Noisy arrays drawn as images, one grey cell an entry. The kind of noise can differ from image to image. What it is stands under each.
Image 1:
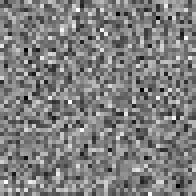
independent entries
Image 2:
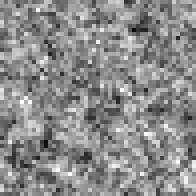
blotchy
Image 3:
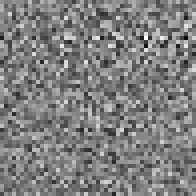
low rank plus noise
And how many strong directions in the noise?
one
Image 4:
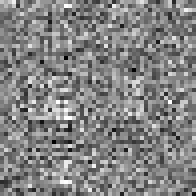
low rank plus noise
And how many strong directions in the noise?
one
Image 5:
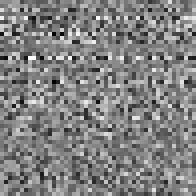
rows of uneven size
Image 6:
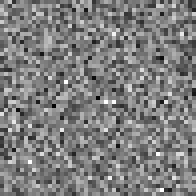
independent entries
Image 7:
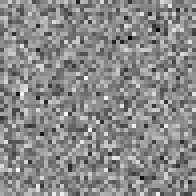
independent entries
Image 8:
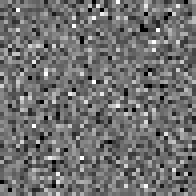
heavy tails
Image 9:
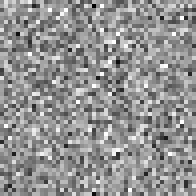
independent entries
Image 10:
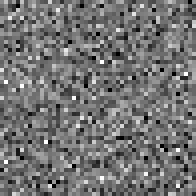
heavy tails
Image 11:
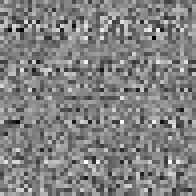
rows of uneven size
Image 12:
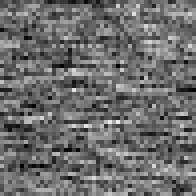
streaked along the rows
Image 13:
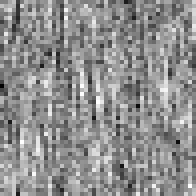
streaked along the columns
